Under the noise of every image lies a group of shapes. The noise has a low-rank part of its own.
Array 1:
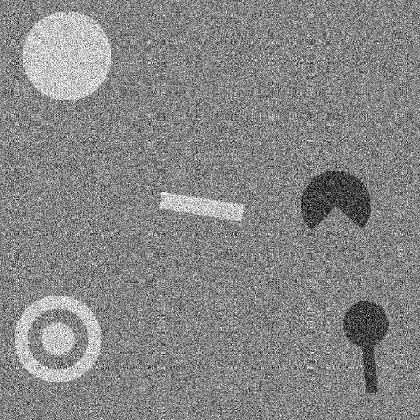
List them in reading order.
top left: light disc; centre: light bar; middle right: dark disc with a wedge cut out; bottom left: light bullseye; bottom right: dark lollipop
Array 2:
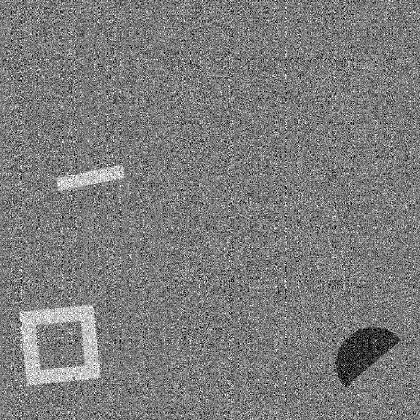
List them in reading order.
middle left: light bar; bottom left: light square frame; bottom right: dark half disc
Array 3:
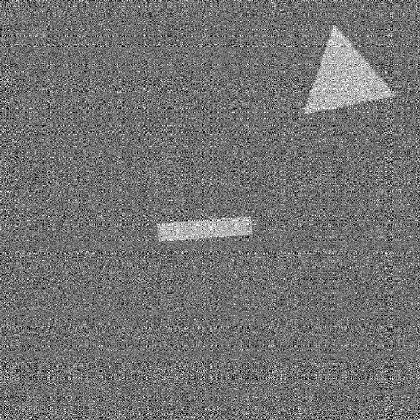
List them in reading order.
top right: light triangle; centre: light bar
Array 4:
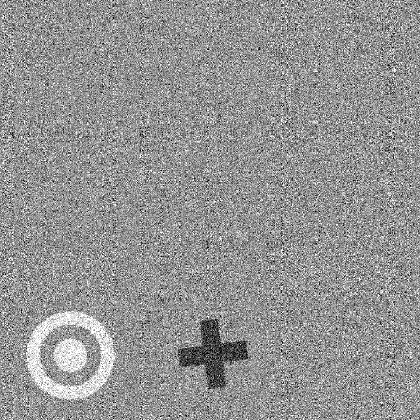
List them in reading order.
bottom left: light bullseye; bottom middle: dark cross
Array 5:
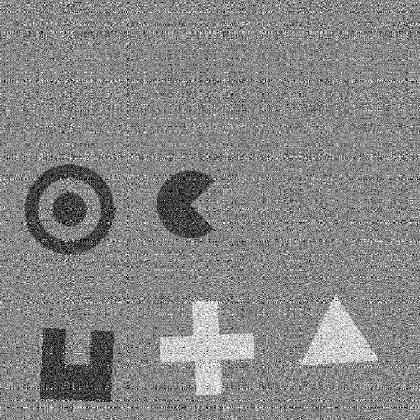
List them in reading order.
middle left: dark bullseye; centre: dark disc with a wedge cut out; bottom left: dark square with a notch; bottom middle: light cross; bottom right: light triangle
